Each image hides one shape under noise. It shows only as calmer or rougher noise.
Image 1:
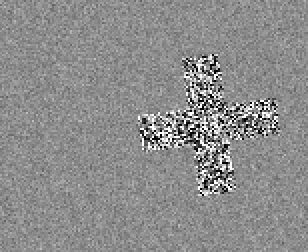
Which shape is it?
cross
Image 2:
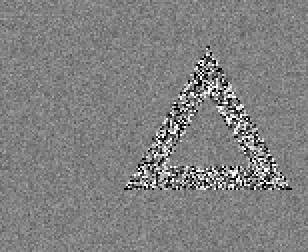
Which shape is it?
triangle frame
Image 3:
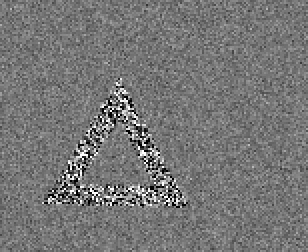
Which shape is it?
triangle frame
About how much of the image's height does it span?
half
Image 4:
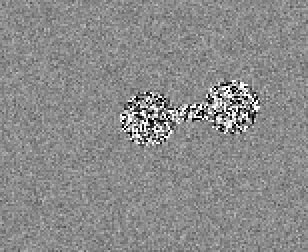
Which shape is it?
dumbbell
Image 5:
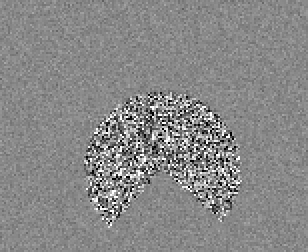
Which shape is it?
disc with a wedge cut out
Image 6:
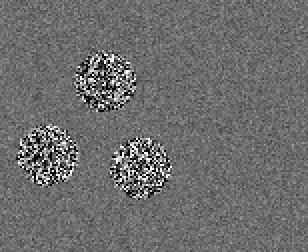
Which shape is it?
three dots
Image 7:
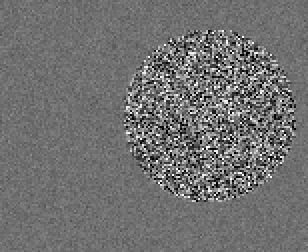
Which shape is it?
disc
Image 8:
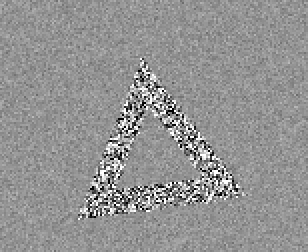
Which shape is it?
triangle frame
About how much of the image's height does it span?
two thirds
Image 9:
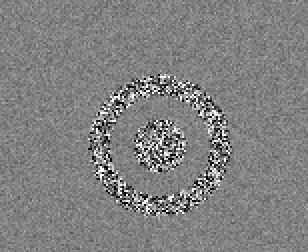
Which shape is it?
bullseye
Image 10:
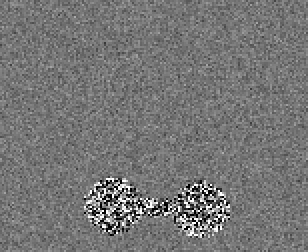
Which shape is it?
dumbbell
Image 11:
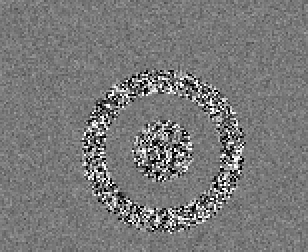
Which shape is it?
bullseye
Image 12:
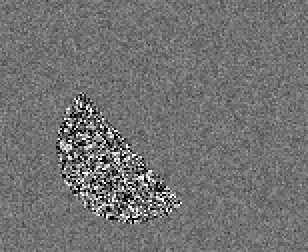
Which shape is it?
half disc
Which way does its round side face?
down and left
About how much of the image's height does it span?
half
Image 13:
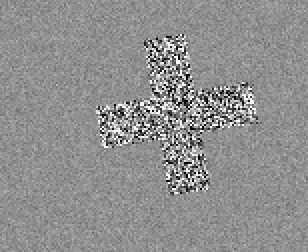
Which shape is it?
cross
